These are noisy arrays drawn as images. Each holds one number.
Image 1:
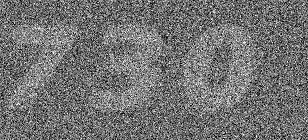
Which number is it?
730
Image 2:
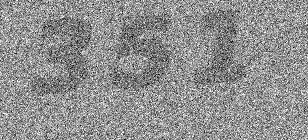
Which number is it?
351
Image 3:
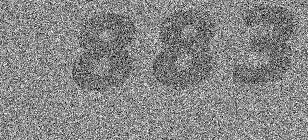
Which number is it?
883
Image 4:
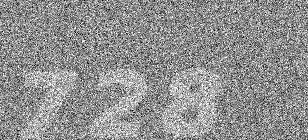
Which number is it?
728
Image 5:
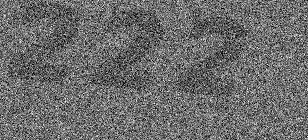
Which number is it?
222
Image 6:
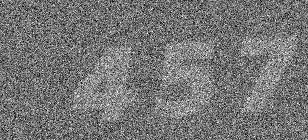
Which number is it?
457
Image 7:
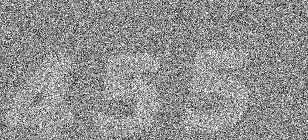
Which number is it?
455
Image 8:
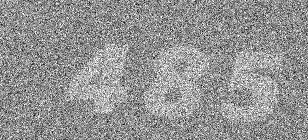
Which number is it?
485
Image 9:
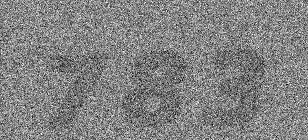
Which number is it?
783
